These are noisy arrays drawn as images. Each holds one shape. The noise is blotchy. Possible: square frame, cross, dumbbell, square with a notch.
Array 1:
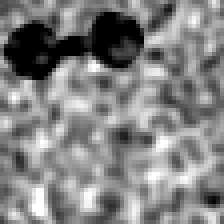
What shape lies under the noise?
dumbbell
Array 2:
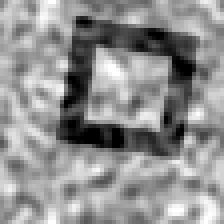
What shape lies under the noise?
square frame
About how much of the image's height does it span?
two thirds
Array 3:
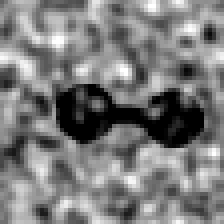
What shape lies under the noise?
dumbbell
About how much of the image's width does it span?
two thirds
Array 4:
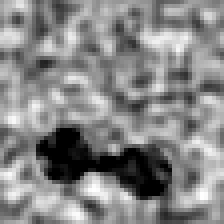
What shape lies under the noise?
dumbbell
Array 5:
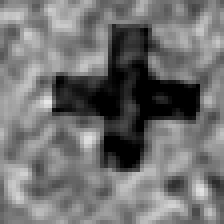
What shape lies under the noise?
cross
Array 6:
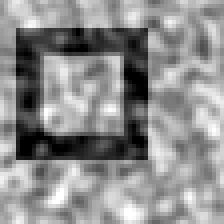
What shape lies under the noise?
square frame
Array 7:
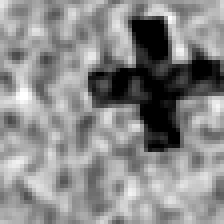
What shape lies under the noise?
cross
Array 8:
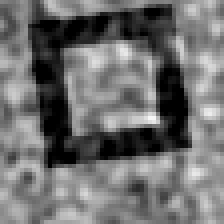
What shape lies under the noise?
square frame
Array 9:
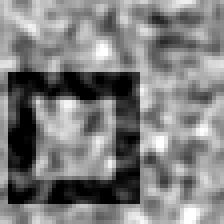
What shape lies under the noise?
square frame
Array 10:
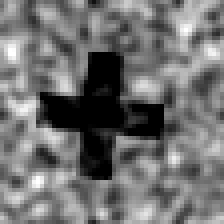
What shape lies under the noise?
cross
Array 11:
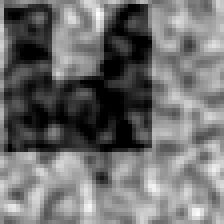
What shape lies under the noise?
square with a notch
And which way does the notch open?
up
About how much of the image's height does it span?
two thirds
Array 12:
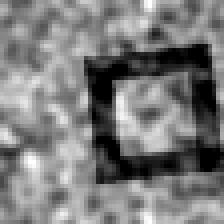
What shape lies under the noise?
square frame
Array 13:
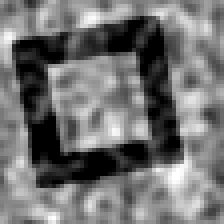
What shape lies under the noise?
square frame
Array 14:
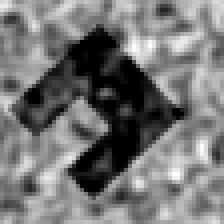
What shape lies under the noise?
square with a notch
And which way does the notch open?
down and left
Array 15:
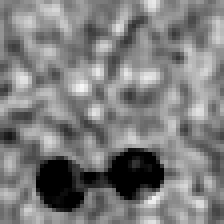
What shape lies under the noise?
dumbbell
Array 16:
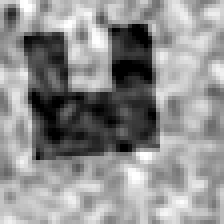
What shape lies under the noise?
square with a notch
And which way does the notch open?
up
